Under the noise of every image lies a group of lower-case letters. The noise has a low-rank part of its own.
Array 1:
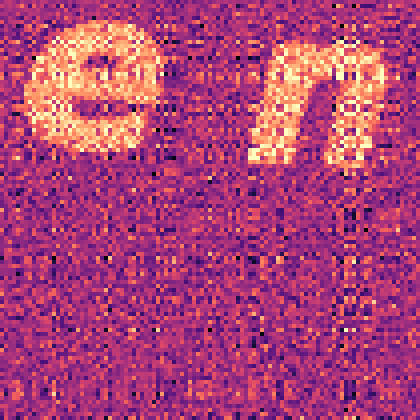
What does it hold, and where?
top left: light e; top right: light n
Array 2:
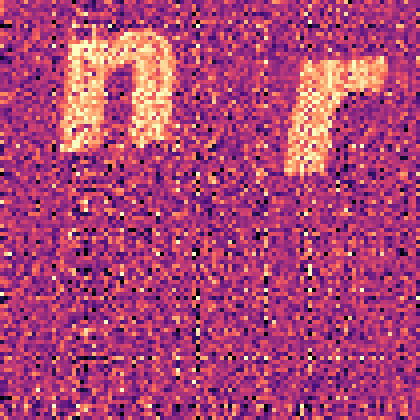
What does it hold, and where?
top left: light n; top right: light r
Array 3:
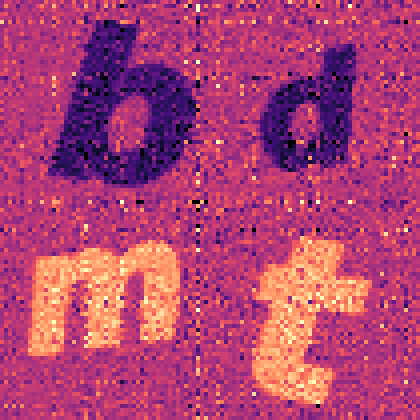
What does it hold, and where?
top left: dark b; top right: dark d; bottom left: light m; bottom right: light t
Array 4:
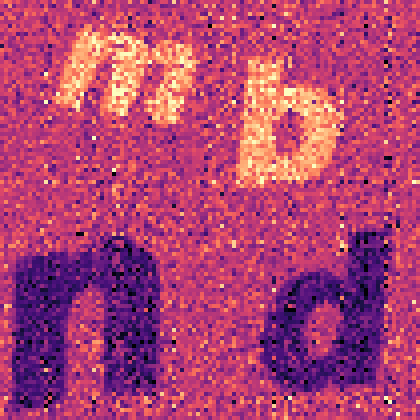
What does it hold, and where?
top left: light m; top right: light b; bottom left: dark n; bottom right: dark d
